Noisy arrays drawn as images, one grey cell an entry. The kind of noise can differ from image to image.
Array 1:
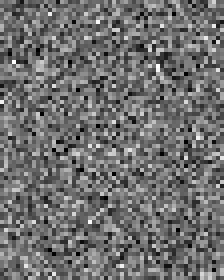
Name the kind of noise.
independent entries
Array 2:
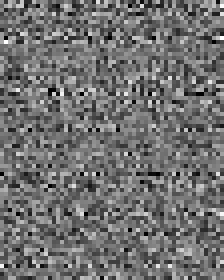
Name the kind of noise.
rows of uneven size
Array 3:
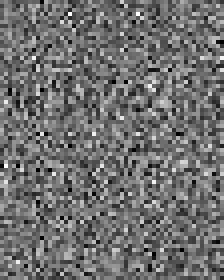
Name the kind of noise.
low rank plus noise
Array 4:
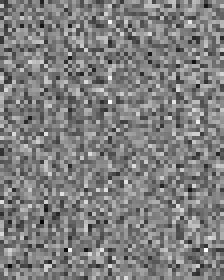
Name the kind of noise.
low rank plus noise
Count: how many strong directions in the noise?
one
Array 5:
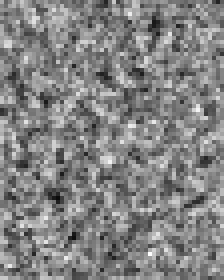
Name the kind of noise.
blotchy
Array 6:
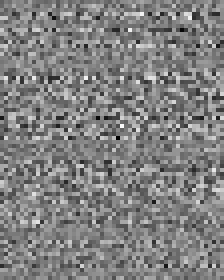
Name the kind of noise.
rows of uneven size
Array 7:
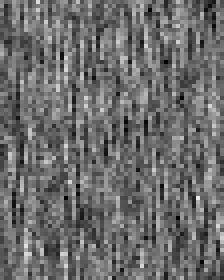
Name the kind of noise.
streaked along the columns
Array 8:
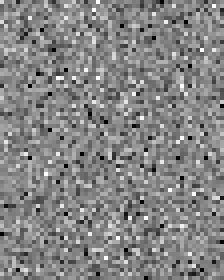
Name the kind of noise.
heavy tails
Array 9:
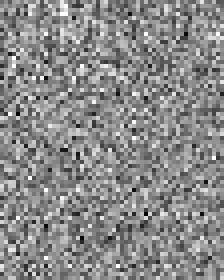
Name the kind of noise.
low rank plus noise
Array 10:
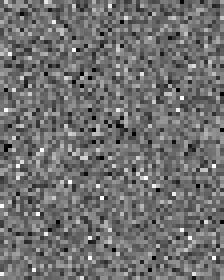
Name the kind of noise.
heavy tails
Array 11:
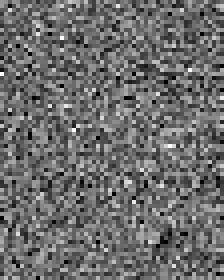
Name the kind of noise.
low rank plus noise
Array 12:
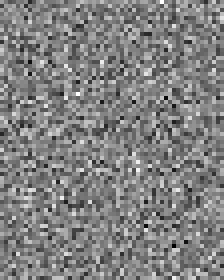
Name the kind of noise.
low rank plus noise
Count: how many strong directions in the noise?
two
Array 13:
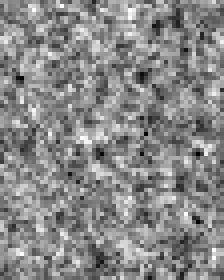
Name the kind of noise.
blotchy
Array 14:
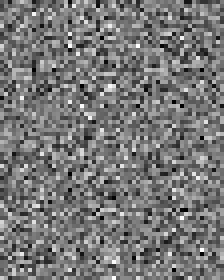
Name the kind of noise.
low rank plus noise
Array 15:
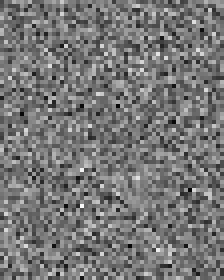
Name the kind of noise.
independent entries
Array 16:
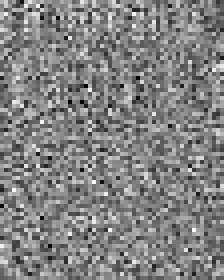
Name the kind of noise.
low rank plus noise
